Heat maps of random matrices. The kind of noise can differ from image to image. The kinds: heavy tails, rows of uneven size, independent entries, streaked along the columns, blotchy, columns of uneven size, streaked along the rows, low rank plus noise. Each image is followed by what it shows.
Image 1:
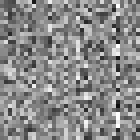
columns of uneven size
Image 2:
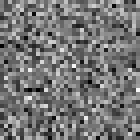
independent entries
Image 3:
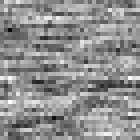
streaked along the rows
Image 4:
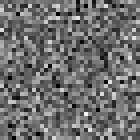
independent entries
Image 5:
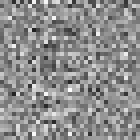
low rank plus noise
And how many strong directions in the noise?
three or four
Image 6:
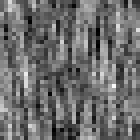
streaked along the columns
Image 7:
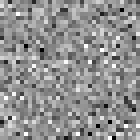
heavy tails
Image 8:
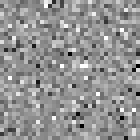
heavy tails
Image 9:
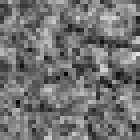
blotchy
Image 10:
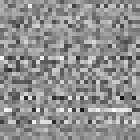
rows of uneven size
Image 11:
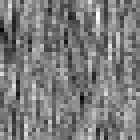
streaked along the columns
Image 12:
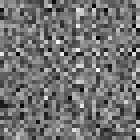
low rank plus noise
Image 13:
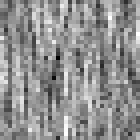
streaked along the columns
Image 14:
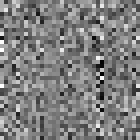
columns of uneven size
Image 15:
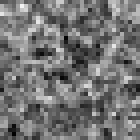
blotchy
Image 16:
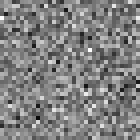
independent entries
